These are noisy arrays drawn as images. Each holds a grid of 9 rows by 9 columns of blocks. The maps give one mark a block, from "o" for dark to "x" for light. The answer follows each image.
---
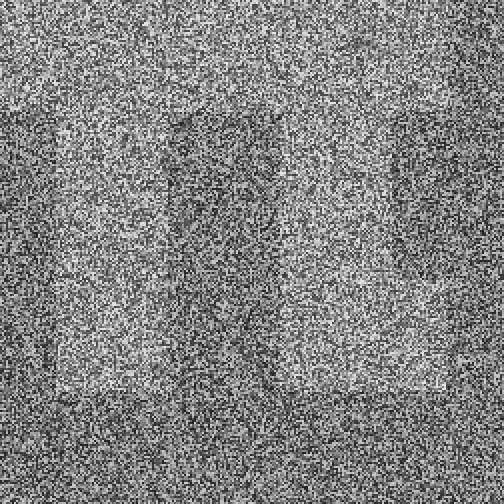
xxxxxxxxo
xxxxxxxxo
oxxooxxoo
oxxooxxoo
oxxooxxoo
oxxooxxxo
oxxooxxxo
ooooooooo
ooooooooo
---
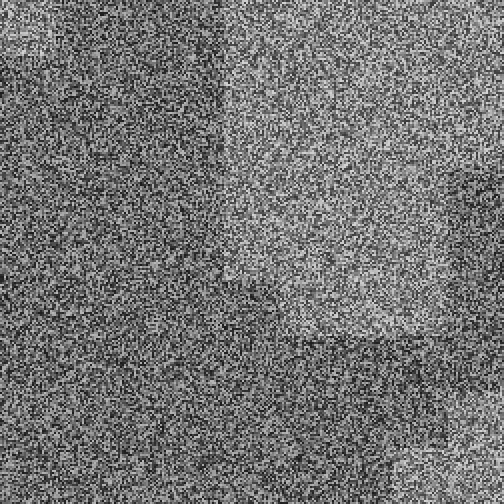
xoooxxxxx
ooooxxxxx
ooooxxxxx
ooooxxxxo
ooooxxxxo
oooooxxxo
ooooooooo
oooooooox
oooooooxx
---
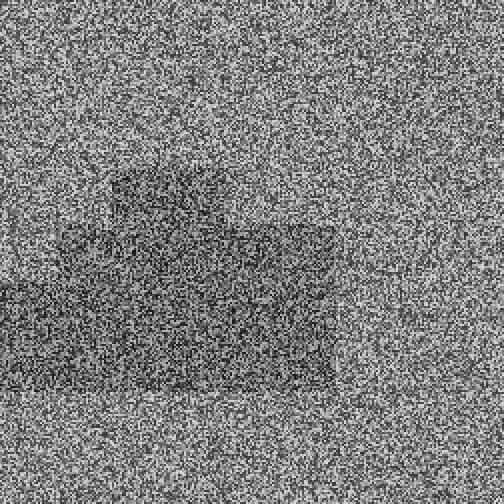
xxxxxxxxx
xxxxxxxxx
xxxxxxxxx
xxooxxxxx
xoooooxxx
ooooooxxx
ooooooxxx
xxxxxxxxx
xxxxxxxxx
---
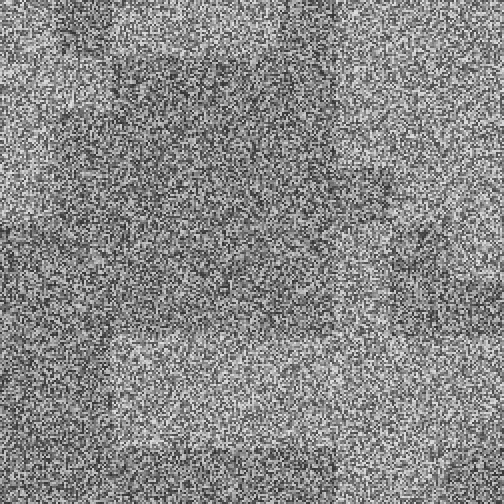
xoxxxoxxx
xxooooxxx
xoooooxxx
xooooooxx
ooooooxox
ooooooxoo
ooxxxxxxx
ooxxxxxxx
ooooooxxo
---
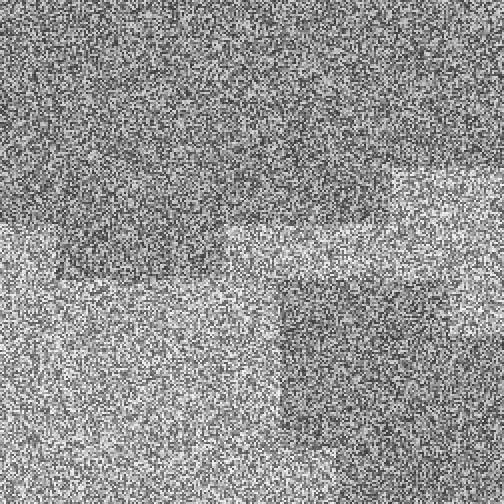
ooooooooo
ooooooooo
ooooooooo
oooooooxx
xoooxxxxx
xxxxxooox
xxxxxoooo
xxxxxoooo
xxxxxxooo
